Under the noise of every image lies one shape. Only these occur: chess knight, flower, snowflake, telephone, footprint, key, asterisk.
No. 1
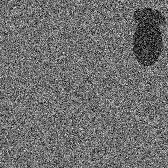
footprint
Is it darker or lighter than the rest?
darker
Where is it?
top right
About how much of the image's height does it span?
a third
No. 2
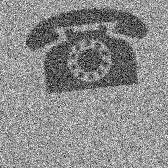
telephone
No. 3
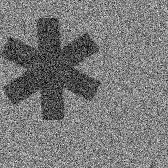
asterisk
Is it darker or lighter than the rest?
darker
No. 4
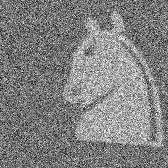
chess knight
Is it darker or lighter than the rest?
lighter
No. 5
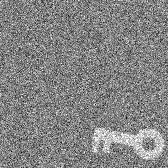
key
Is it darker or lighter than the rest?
lighter
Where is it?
bottom right
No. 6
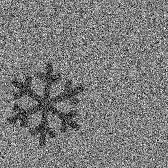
snowflake
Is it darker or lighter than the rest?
darker
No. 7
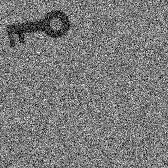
key
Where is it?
top left
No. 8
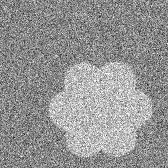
flower
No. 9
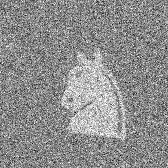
chess knight
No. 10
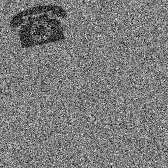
telephone
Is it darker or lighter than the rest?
darker
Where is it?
top left
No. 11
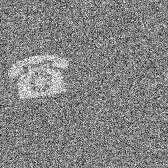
telephone
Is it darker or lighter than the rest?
lighter
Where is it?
middle left
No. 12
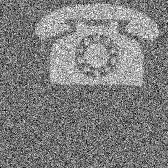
telephone
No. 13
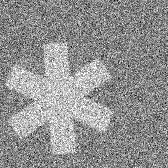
asterisk
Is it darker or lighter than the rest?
lighter
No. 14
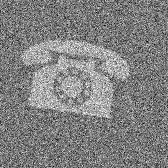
telephone
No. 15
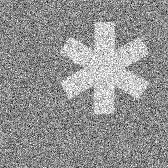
asterisk
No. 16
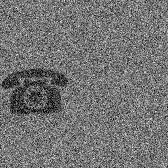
telephone
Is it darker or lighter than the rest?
darker
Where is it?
middle left
